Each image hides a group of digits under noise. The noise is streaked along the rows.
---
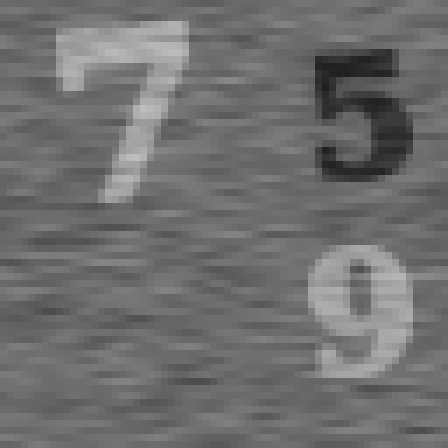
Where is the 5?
top right
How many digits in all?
3
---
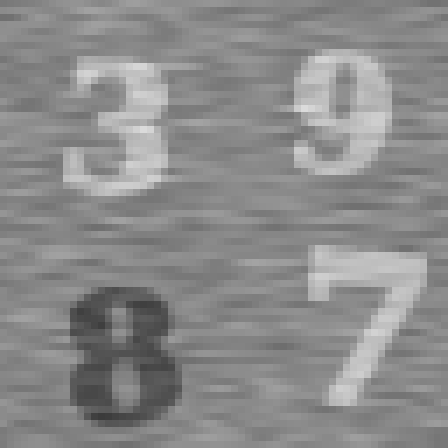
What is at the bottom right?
7
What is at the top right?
9
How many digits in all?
4
